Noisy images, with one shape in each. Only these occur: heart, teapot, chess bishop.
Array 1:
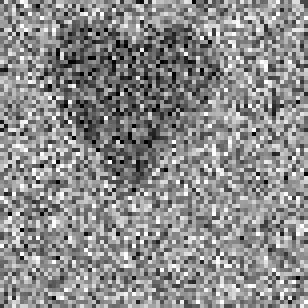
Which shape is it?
heart
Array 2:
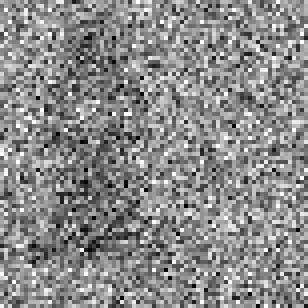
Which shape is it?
chess bishop
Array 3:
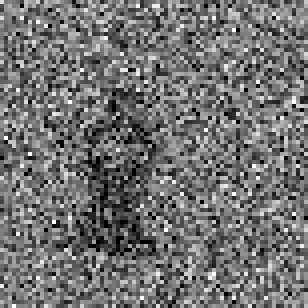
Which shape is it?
chess bishop
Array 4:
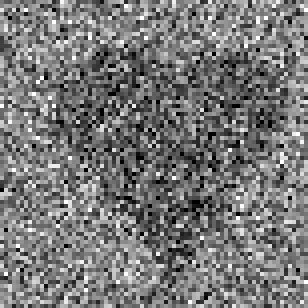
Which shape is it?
heart
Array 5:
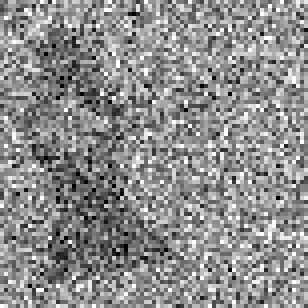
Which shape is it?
chess bishop
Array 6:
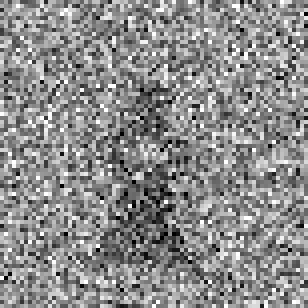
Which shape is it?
chess bishop
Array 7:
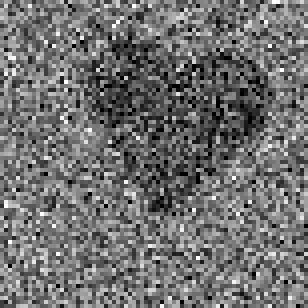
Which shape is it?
heart
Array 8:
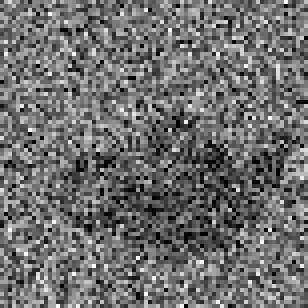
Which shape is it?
teapot
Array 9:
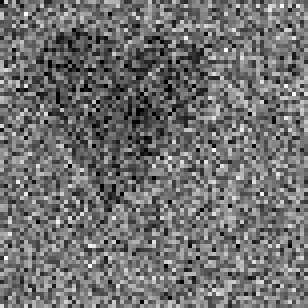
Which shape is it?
heart
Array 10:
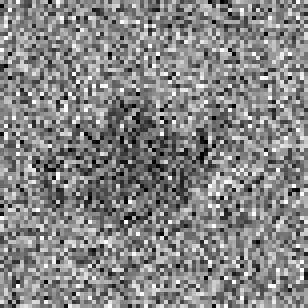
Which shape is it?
teapot
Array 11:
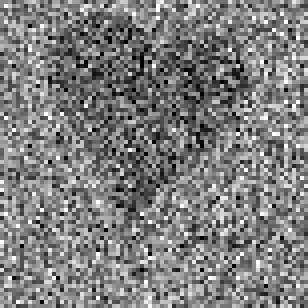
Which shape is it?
heart
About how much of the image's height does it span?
two thirds
